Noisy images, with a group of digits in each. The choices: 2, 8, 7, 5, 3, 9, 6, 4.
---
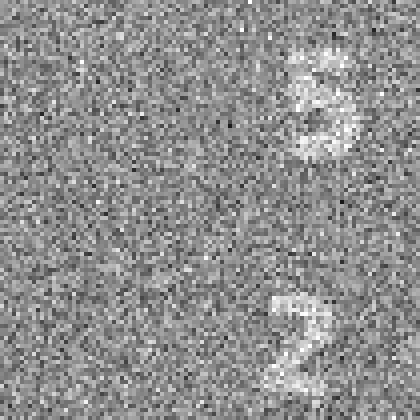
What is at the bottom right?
2
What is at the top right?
5
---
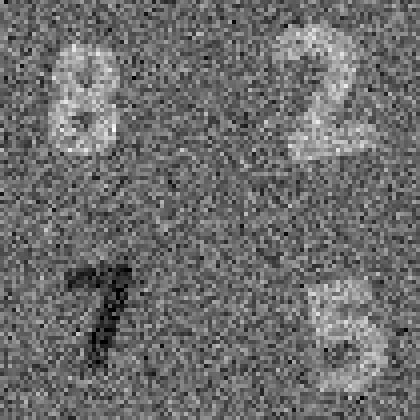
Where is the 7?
bottom left
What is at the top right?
2
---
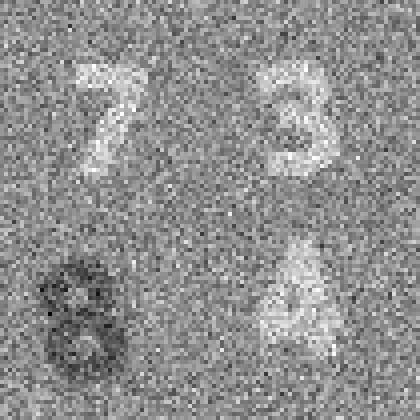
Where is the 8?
bottom left
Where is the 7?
top left
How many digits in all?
4
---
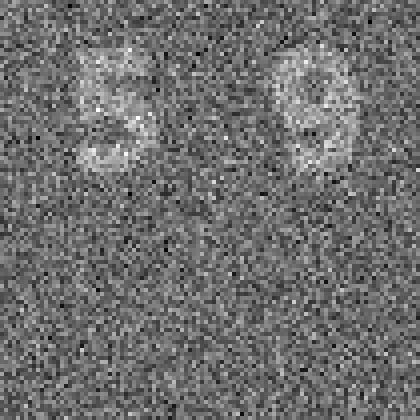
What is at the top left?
5
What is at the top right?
9
